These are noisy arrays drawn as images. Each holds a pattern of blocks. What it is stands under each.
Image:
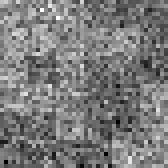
no symmetry
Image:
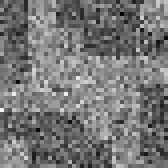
the same after a half turn
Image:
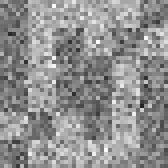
the same after a half turn
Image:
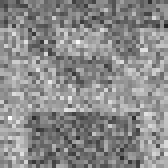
left and right mirror each other
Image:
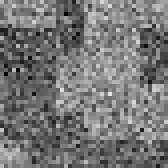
no symmetry
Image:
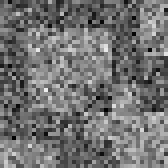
mirrored about the diagonal from the top left
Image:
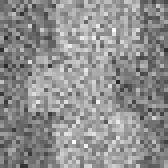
top and bottom mirror each other
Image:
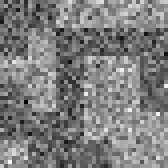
no symmetry
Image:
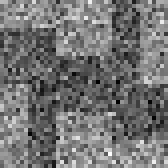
the same after a half turn
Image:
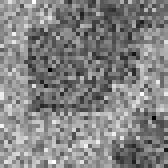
no symmetry
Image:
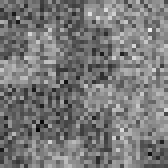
no symmetry
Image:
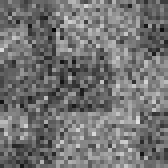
top and bottom mirror each other
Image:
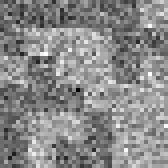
no symmetry
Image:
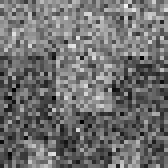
left and right mirror each other
